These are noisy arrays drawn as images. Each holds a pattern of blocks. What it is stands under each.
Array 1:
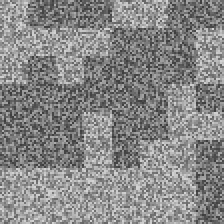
no symmetry
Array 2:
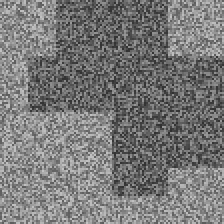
mirrored about the diagonal from the bottom left
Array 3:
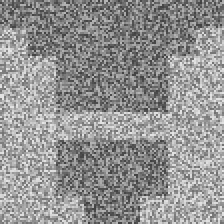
left and right mirror each other
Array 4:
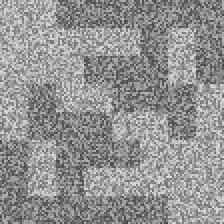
the same after a half turn
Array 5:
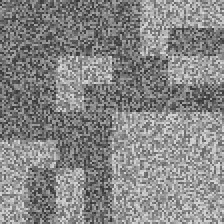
mirrored about the diagonal from the top left
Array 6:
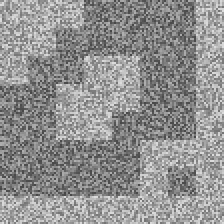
mirrored about the diagonal from the top left
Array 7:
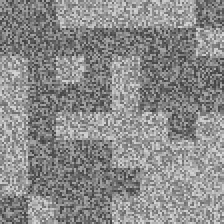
mirrored about the diagonal from the top left
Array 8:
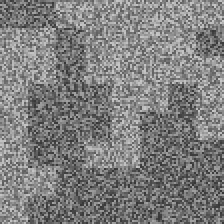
no symmetry
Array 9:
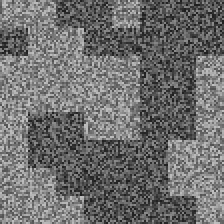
no symmetry
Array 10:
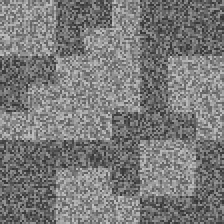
mirrored about the diagonal from the top left
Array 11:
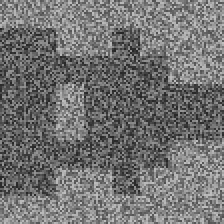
top and bottom mirror each other
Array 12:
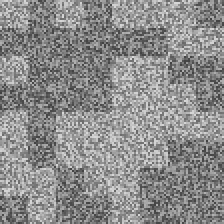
mirrored about the diagonal from the top left
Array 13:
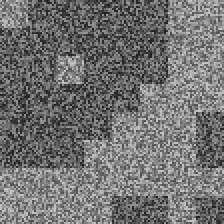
mirrored about the diagonal from the top left
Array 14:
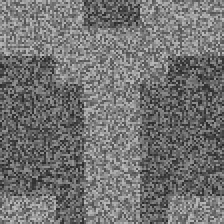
left and right mirror each other
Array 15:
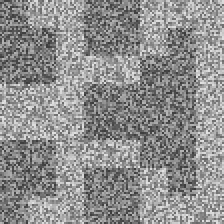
top and bottom mirror each other
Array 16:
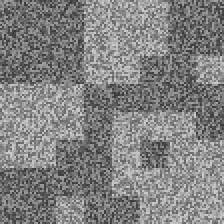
mirrored about the diagonal from the top left
